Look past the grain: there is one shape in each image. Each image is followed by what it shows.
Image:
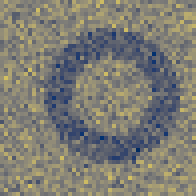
ring
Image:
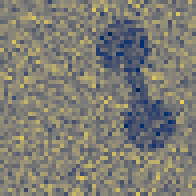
dumbbell
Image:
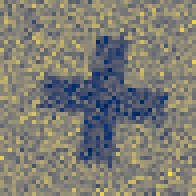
cross
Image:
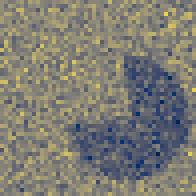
disc with a wedge cut out
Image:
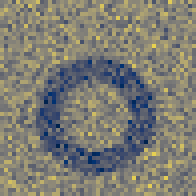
ring
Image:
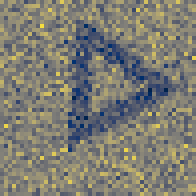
triangle frame
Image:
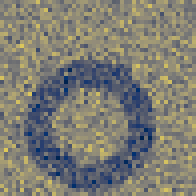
ring
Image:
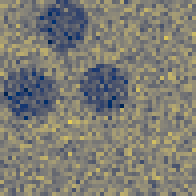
three dots
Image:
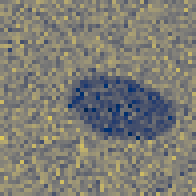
ellipse
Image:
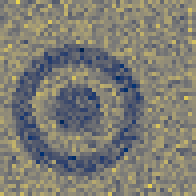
bullseye
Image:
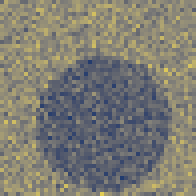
disc
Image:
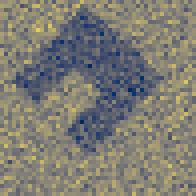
square with a notch
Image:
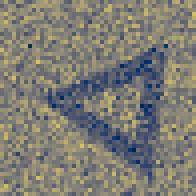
triangle frame
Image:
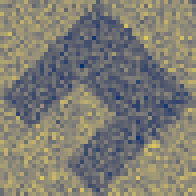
square with a notch
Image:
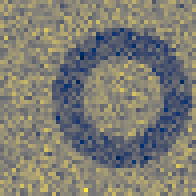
ring
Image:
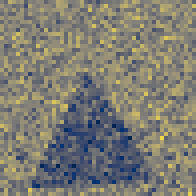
triangle
